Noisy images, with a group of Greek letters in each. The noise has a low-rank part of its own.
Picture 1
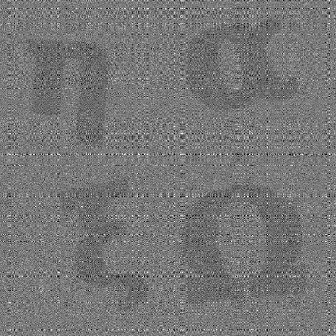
top left: dark eta; top right: dark alpha; bottom left: dark xi; bottom right: dark omega
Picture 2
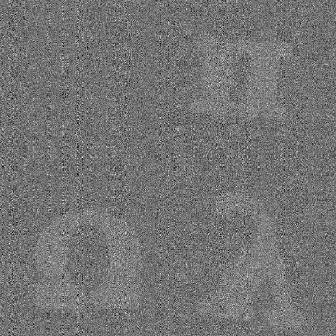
top right: light pi; bottom left: light omega; bottom right: light lambda
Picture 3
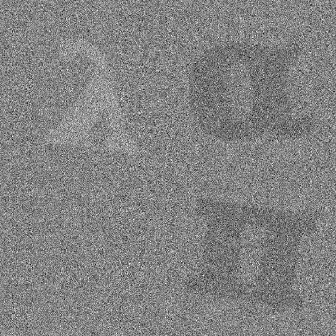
top left: light lambda; top right: dark alpha; bottom right: dark pi
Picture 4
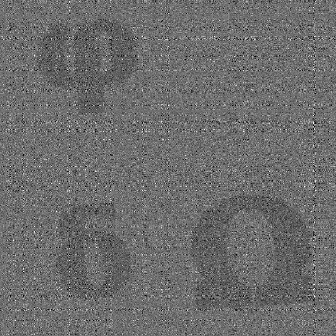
top left: dark phi; bottom left: dark delta; bottom right: dark omega
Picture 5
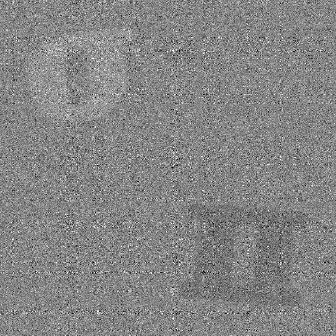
top left: light sigma; bottom right: dark pi
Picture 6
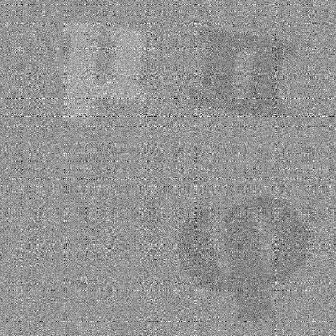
top left: light mu; top right: dark pi; bottom right: dark phi
